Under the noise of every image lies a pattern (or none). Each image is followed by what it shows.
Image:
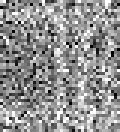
bands of rows crossing bands of columns
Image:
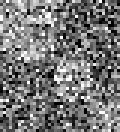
blocks along the diagonal
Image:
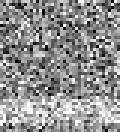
one band of rows
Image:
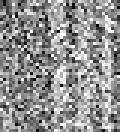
bands of columns
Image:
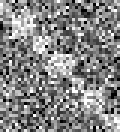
blocks along the diagonal
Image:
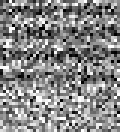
bands of rows
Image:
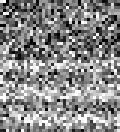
bands of rows
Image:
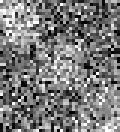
blocks along the diagonal
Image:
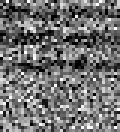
bands of rows
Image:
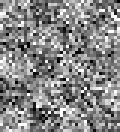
a checkerboard
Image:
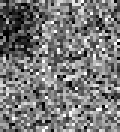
one block
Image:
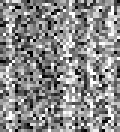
bands of columns
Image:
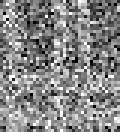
bands of rows crossing bands of columns
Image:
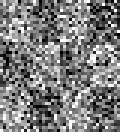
a checkerboard
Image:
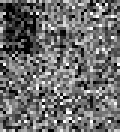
one block
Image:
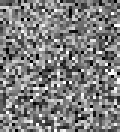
only noise
